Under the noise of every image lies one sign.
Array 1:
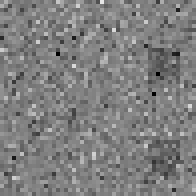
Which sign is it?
colon
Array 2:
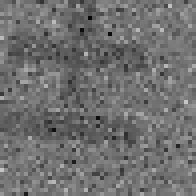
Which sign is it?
plus-minus sign
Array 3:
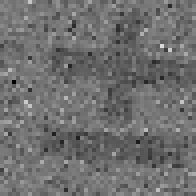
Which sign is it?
plus-minus sign
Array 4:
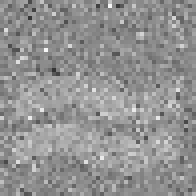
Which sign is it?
approximately sign
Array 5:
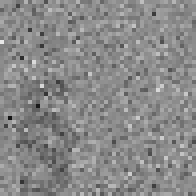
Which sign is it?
section sign
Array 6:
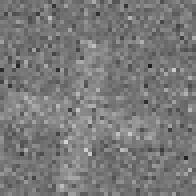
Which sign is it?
plus sign
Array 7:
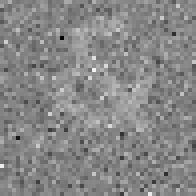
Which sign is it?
ampersand
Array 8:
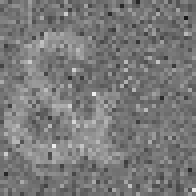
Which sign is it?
ampersand
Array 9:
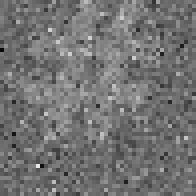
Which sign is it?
hash sign
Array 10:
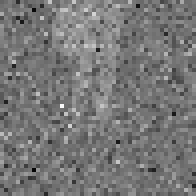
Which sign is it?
pilcrow
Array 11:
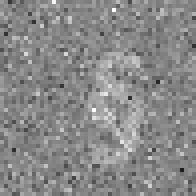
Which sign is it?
section sign
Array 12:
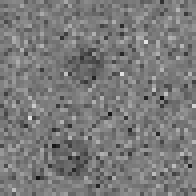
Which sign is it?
colon
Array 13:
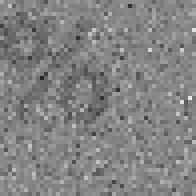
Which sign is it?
percent sign
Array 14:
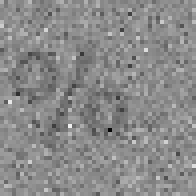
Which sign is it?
percent sign
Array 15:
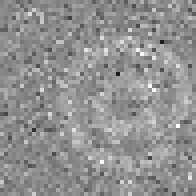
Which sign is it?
at sign
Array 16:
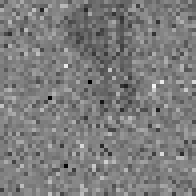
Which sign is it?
pilcrow
